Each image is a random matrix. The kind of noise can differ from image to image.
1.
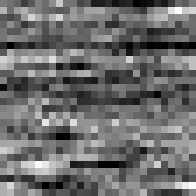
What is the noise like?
streaked along the rows
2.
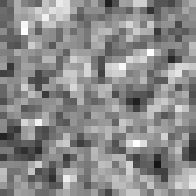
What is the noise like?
blotchy
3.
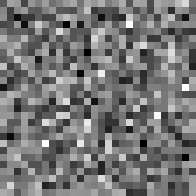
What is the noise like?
independent entries
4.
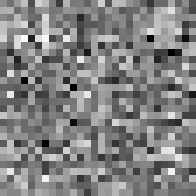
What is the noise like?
low rank plus noise
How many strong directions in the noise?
three or four
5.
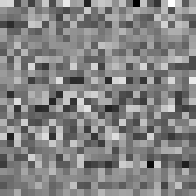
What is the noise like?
rows of uneven size
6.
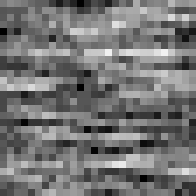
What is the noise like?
streaked along the rows
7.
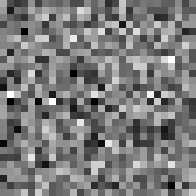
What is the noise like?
low rank plus noise
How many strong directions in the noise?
three or four
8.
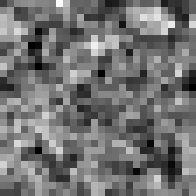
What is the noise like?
blotchy
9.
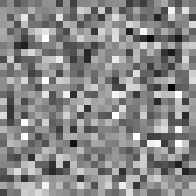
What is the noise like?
independent entries
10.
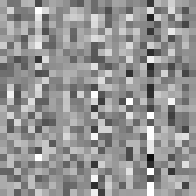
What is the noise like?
columns of uneven size
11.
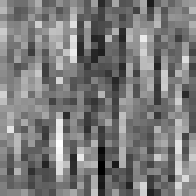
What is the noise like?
streaked along the columns
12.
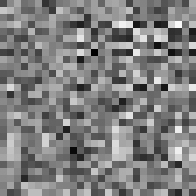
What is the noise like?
low rank plus noise
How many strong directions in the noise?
one
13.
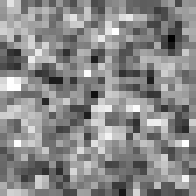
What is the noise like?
blotchy
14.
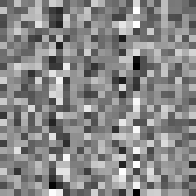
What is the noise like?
columns of uneven size
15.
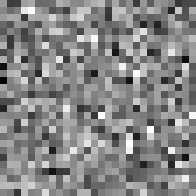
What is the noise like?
independent entries
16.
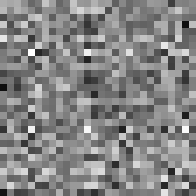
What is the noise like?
low rank plus noise
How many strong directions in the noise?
two
